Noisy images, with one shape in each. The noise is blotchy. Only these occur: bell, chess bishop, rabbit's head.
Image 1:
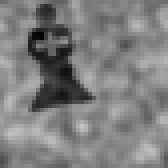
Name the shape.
chess bishop
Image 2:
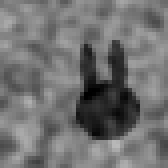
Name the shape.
rabbit's head
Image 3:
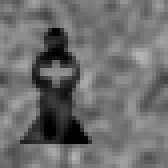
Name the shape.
chess bishop
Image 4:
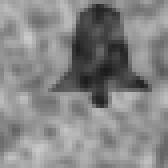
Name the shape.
bell
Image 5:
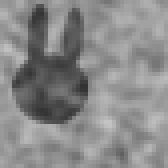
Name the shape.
rabbit's head
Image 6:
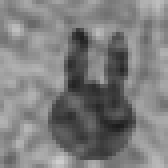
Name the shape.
rabbit's head
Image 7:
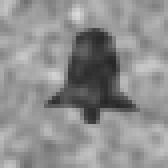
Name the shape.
bell
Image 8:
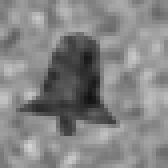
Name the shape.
bell
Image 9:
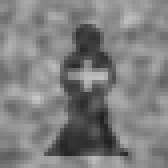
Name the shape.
chess bishop
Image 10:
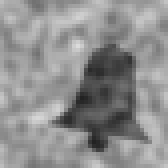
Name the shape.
bell
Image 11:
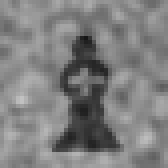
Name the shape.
chess bishop
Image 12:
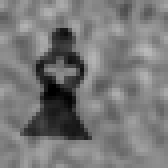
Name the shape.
chess bishop
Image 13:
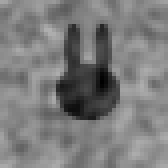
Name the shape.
rabbit's head
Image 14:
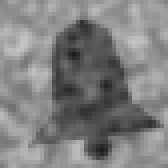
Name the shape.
bell
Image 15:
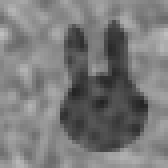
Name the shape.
rabbit's head
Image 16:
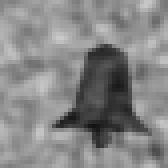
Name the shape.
bell
